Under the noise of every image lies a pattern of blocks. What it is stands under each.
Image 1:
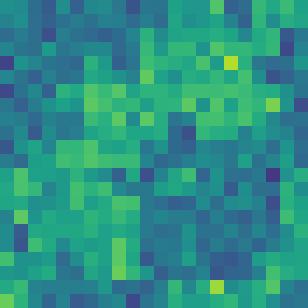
mirrored about the diagonal from the top left
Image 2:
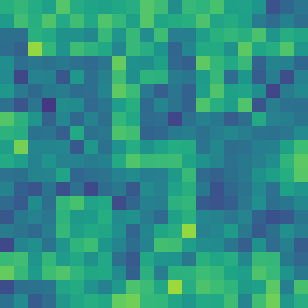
the same after a half turn
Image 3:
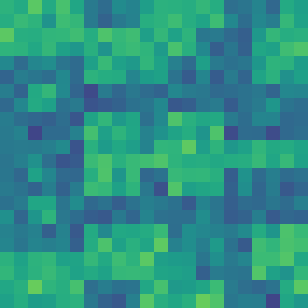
top and bottom mirror each other
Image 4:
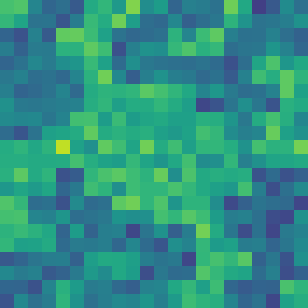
the same after a half turn
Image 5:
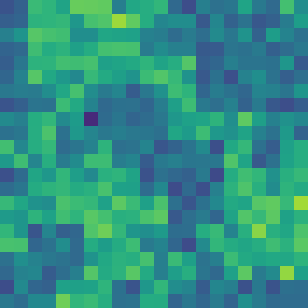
mirrored about the diagonal from the bottom left
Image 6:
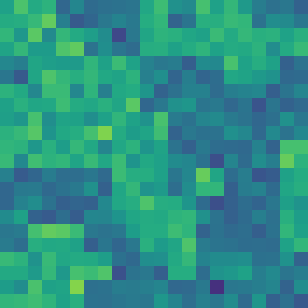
no symmetry
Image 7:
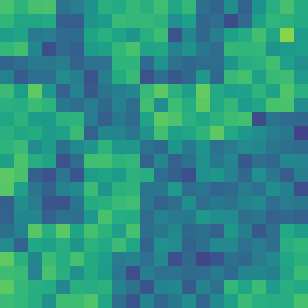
mirrored about the diagonal from the top left
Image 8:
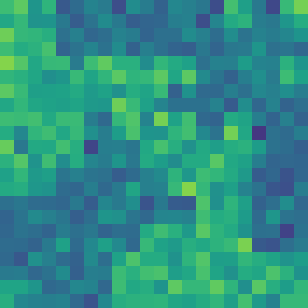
mirrored about the diagonal from the bottom left
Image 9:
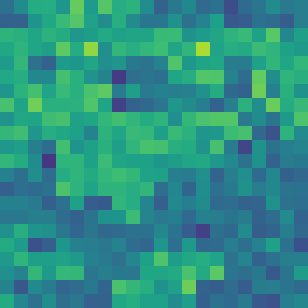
no symmetry
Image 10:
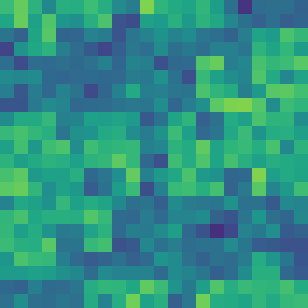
the same after a half turn
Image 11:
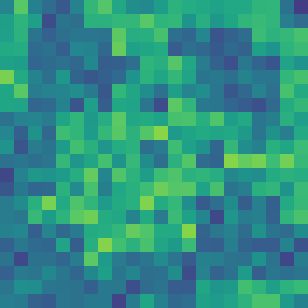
mirrored about the diagonal from the bottom left
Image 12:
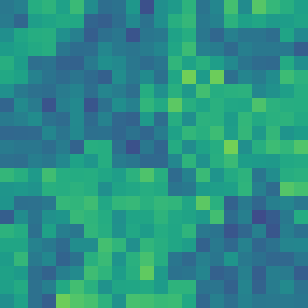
mirrored about the diagonal from the top left
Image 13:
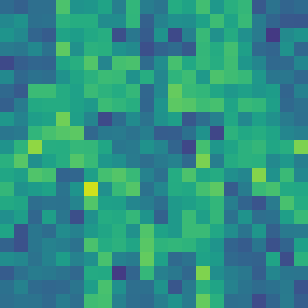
left and right mirror each other
